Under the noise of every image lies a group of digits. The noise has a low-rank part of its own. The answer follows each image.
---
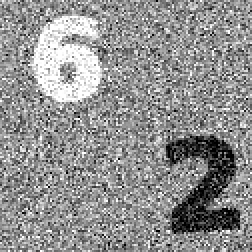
top left: light 6; bottom right: dark 2
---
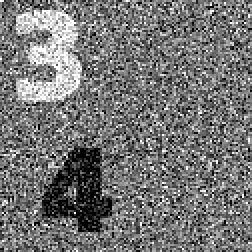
top left: light 3; bottom left: dark 4
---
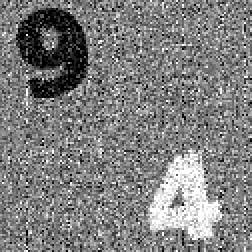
top left: dark 9; bottom right: light 4
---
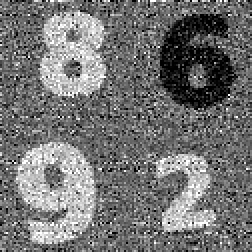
top left: light 8; top right: dark 6; bottom left: light 9; bottom right: light 2
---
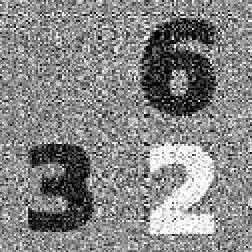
top right: dark 6; bottom left: dark 3; bottom right: light 2
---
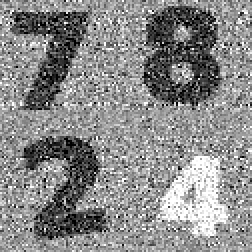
top left: dark 7; top right: dark 8; bottom left: dark 2; bottom right: light 4
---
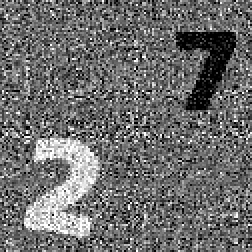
top right: dark 7; bottom left: light 2
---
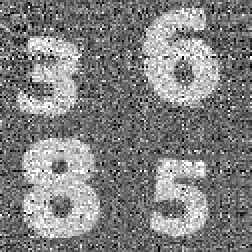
top left: light 3; top right: light 6; bottom left: light 8; bottom right: light 5
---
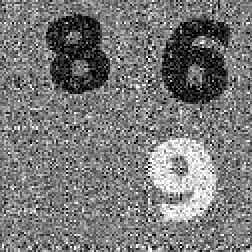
top left: dark 8; top right: dark 6; bottom right: light 9
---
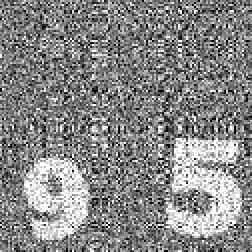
bottom left: light 9; bottom right: light 5
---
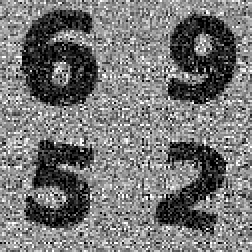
top left: dark 6; top right: dark 9; bottom left: dark 5; bottom right: dark 2
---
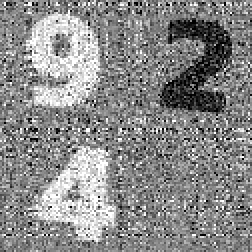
top left: light 9; top right: dark 2; bottom left: light 4
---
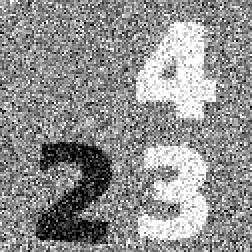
top right: light 4; bottom left: dark 2; bottom right: light 3
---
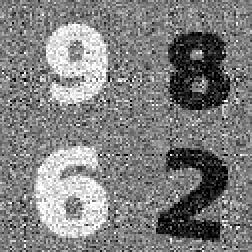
top left: light 9; top right: dark 8; bottom left: light 6; bottom right: dark 2
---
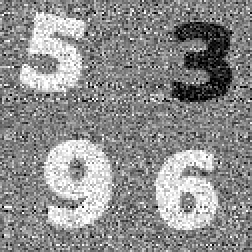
top left: light 5; top right: dark 3; bottom left: light 9; bottom right: light 6
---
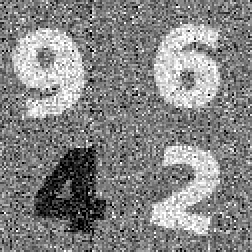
top left: light 9; top right: light 6; bottom left: dark 4; bottom right: light 2
